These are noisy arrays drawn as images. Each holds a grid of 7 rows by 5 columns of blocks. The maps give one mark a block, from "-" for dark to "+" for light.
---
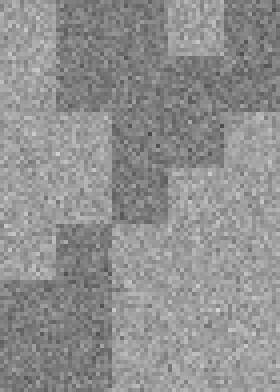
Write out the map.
+ - - + -
+ - - - -
+ + - - +
+ + - + +
+ - + + +
- - + + +
- - + + +
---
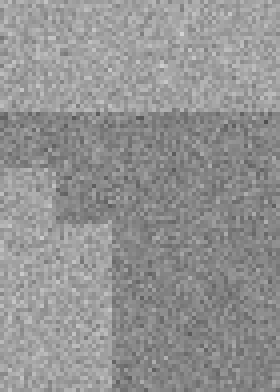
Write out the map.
+ + + + +
+ + + + +
- - - - -
+ - - - -
+ + - - -
+ + - - -
+ + - - -
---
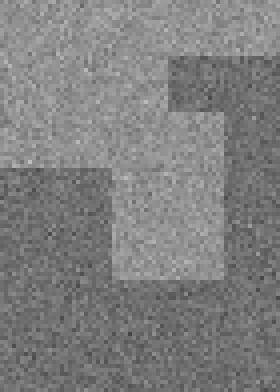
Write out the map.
+ + + + +
+ + + - -
+ + + + -
- - + + -
- - + + -
- - - - -
- - - - -
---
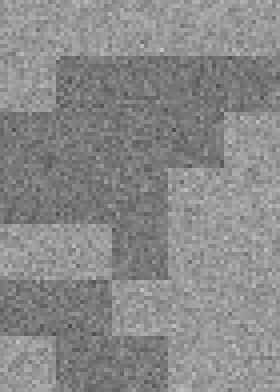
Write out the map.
+ + + + +
+ - - - -
- - - - +
- - - + +
+ + - + +
- - + + +
+ - - + +
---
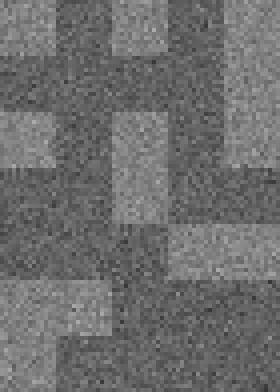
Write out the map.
+ - + - +
- - - - +
+ - + - +
- - + - -
- - - + +
+ + - - -
+ - - - -
